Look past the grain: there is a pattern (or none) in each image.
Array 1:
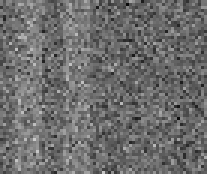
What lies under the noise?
bands of columns
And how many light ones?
2
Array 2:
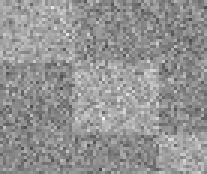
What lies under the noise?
blocks along the diagonal
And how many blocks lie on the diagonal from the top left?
3
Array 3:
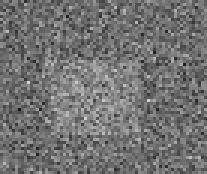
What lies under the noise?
one block
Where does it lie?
centre
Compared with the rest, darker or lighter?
lighter
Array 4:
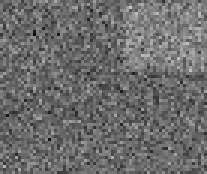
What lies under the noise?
one block
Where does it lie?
top right
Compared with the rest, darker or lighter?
lighter
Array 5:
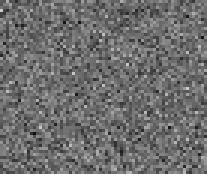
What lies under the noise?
only noise
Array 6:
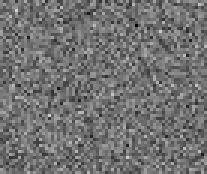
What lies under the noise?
only noise
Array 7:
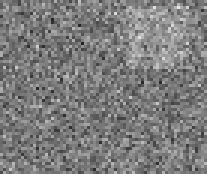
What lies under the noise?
one block
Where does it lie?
top right
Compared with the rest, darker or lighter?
lighter
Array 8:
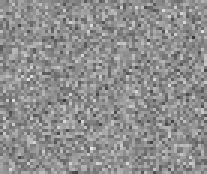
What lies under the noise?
only noise
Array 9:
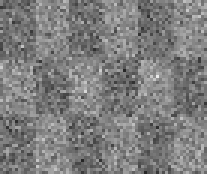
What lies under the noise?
a checkerboard
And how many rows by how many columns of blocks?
3 by 6
